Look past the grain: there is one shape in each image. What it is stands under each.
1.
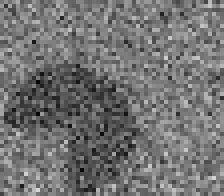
disc with a wedge cut out
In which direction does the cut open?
down and left
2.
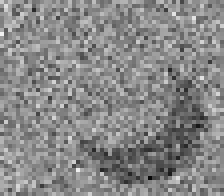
crescent
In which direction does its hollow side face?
up and left
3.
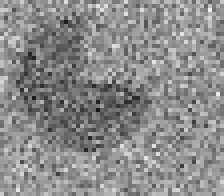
disc with a wedge cut out
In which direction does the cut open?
up and right
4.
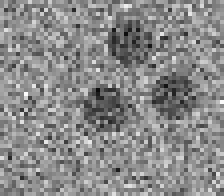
three dots
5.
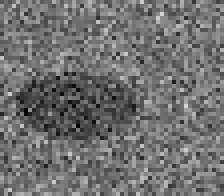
ellipse
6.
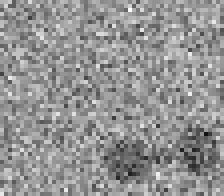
dumbbell
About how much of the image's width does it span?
half
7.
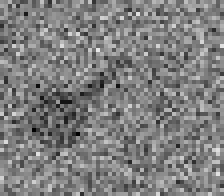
lollipop
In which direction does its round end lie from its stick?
down and left
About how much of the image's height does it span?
half
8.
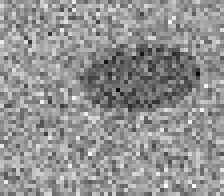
ellipse
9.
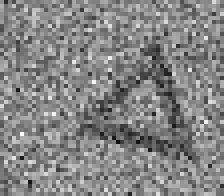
triangle frame
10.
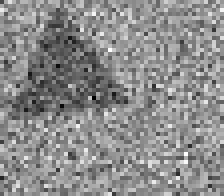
triangle
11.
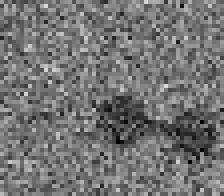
dumbbell
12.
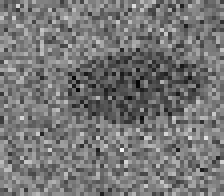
ellipse
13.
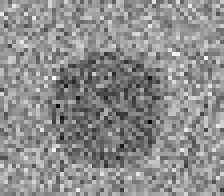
disc
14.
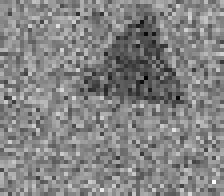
triangle
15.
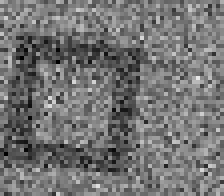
square frame
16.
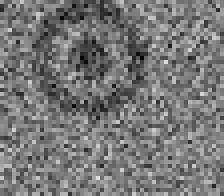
bullseye
